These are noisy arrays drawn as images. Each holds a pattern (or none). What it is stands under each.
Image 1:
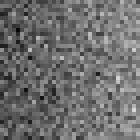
a smooth slope
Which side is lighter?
right
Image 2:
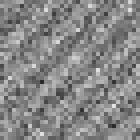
diagonal stripes
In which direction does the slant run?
bottom left to top right
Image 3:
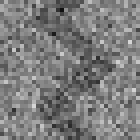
a wavy band
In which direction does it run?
top to bottom
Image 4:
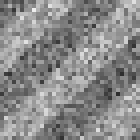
diagonal stripes
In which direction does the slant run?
bottom left to top right
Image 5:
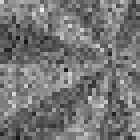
spokes from one point
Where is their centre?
middle right
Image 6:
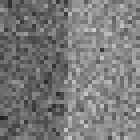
a sharp edge
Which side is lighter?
right
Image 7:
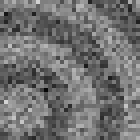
rings round one point
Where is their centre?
bottom left
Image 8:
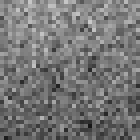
a smooth slope
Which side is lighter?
top
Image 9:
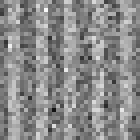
vertical stripes
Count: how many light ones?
5
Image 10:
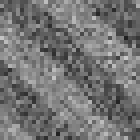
diagonal stripes
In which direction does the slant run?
top left to bottom right
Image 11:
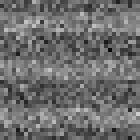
horizontal stripes
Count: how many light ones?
3
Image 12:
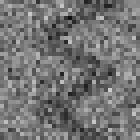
a wavy band
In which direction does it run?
top to bottom
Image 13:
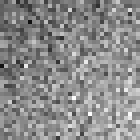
a smooth slope
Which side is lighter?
bottom right
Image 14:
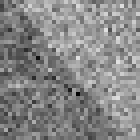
a sharp edge
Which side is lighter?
top right
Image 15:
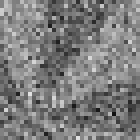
spokes from one point
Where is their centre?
bottom left
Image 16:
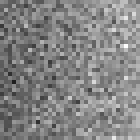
a smooth slope
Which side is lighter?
right
